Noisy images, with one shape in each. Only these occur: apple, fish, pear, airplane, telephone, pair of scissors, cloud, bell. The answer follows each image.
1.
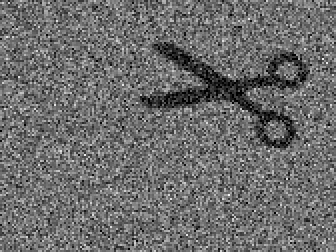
pair of scissors
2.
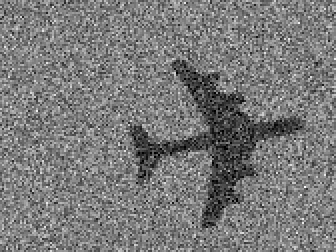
airplane
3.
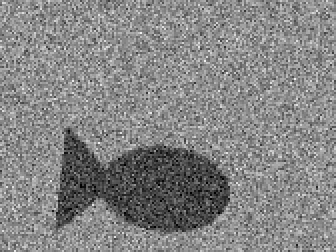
fish
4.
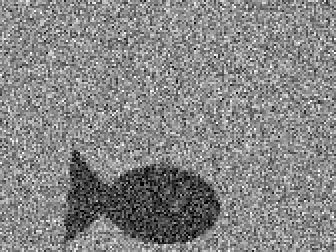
fish
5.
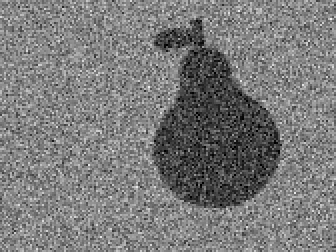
pear
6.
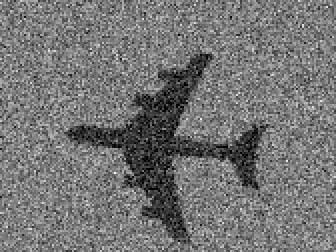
airplane
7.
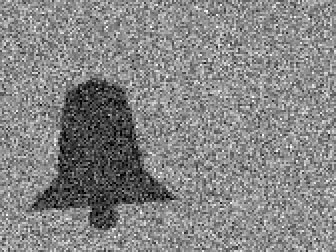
bell
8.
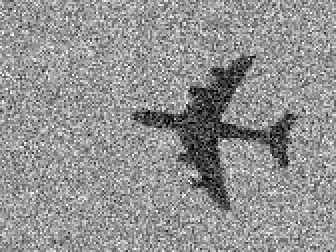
airplane
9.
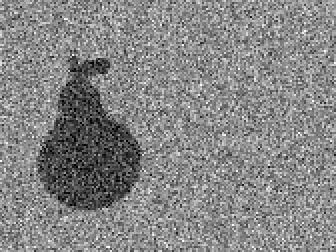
pear
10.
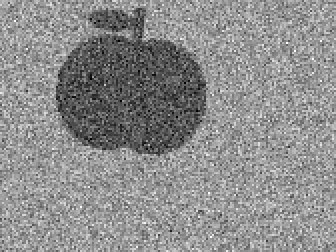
apple
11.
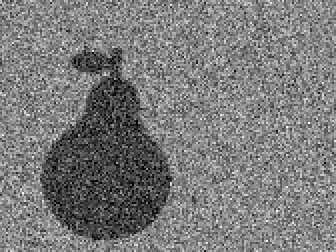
pear
